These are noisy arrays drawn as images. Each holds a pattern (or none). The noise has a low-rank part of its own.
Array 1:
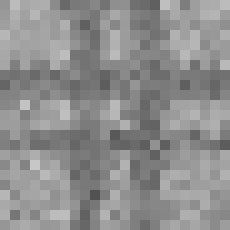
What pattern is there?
bands of rows crossing bands of columns
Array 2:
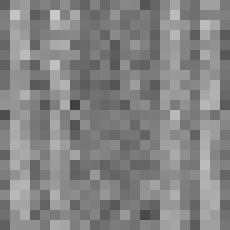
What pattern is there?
bands of columns
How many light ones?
4
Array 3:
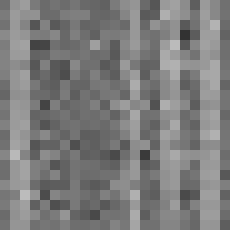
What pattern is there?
bands of columns
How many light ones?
4
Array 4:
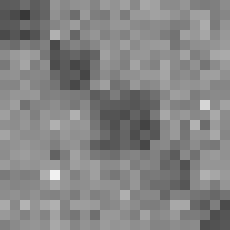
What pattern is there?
blocks along the diagonal
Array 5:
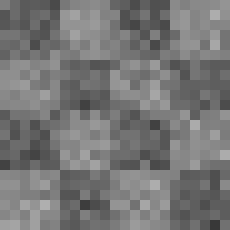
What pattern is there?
a checkerboard
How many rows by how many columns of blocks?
4 by 4
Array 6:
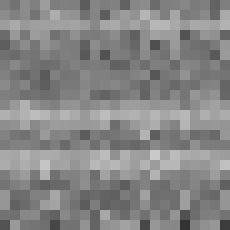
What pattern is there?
bands of rows
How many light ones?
3
